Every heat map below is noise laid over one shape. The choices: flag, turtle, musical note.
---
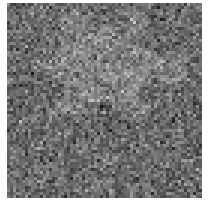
turtle
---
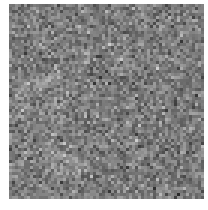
musical note
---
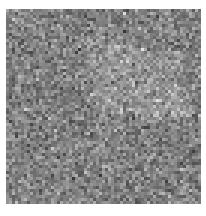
flag
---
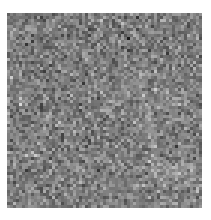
musical note
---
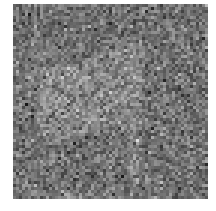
flag
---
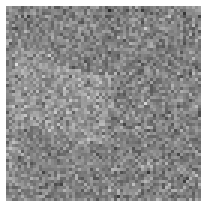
flag
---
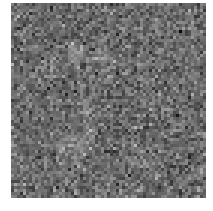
musical note
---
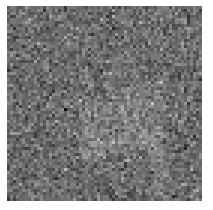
flag
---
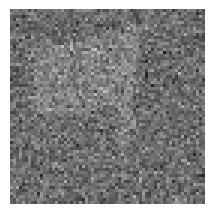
flag
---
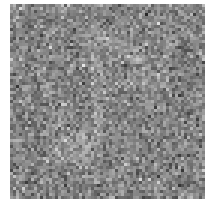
musical note
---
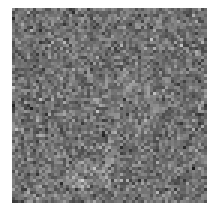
musical note
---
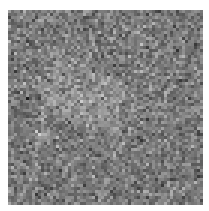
flag
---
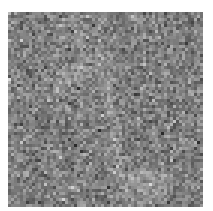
musical note
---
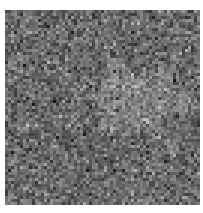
turtle
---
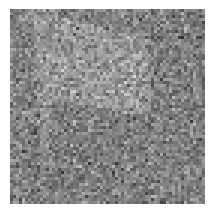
flag
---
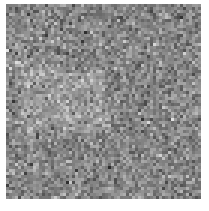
flag
